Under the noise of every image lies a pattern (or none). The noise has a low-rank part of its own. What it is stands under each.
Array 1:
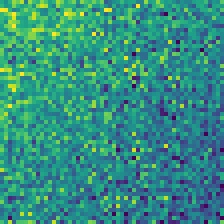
a smooth slope
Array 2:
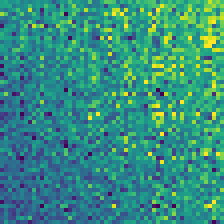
a smooth slope
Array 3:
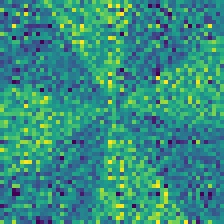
spokes from one point
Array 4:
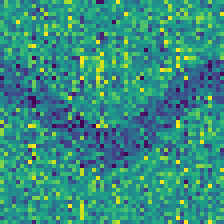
a wavy band
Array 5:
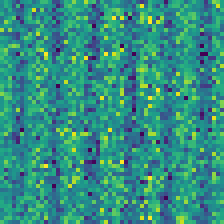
vertical stripes
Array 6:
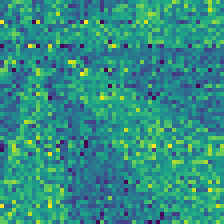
spokes from one point
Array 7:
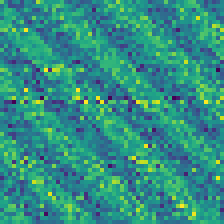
diagonal stripes
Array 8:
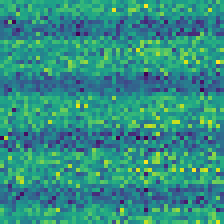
horizontal stripes
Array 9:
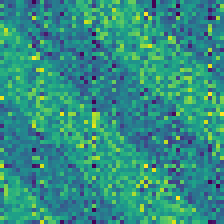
diagonal stripes
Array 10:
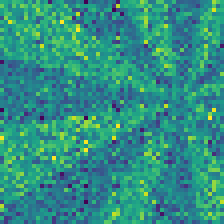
spokes from one point
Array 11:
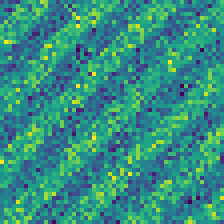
diagonal stripes
